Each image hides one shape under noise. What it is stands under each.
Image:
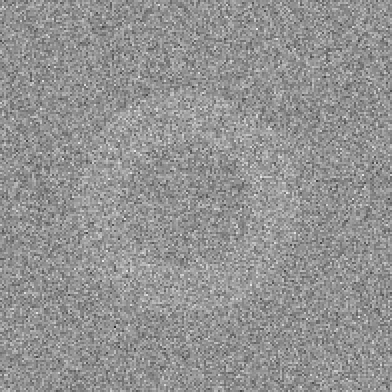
ring
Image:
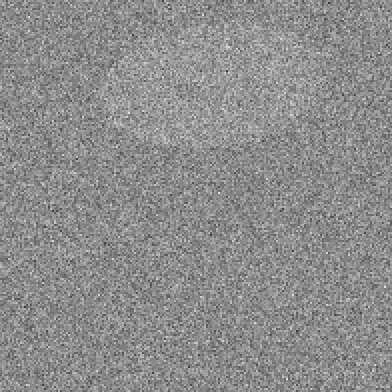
ellipse
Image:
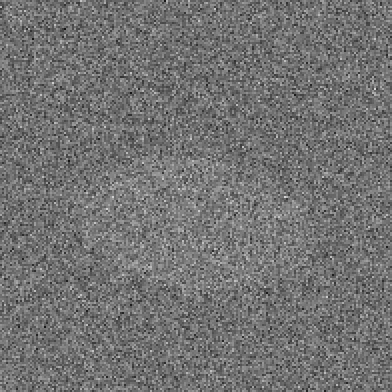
ellipse
